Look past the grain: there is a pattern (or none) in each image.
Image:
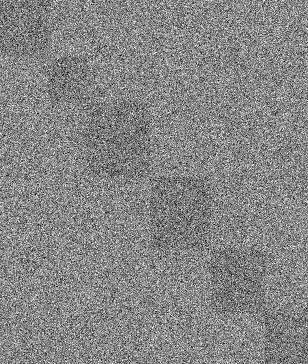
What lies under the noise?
blocks along the diagonal
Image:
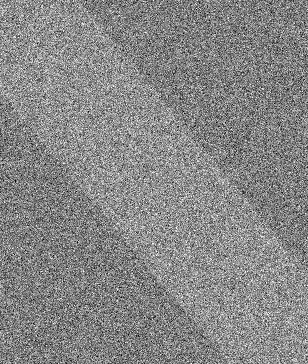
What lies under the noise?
a diagonal band
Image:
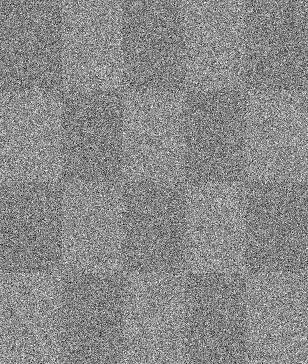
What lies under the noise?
a checkerboard
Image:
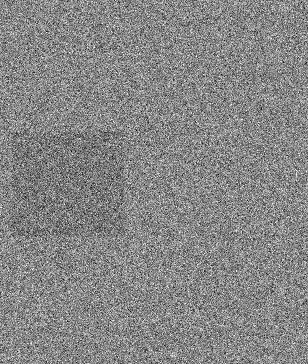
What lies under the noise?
one block
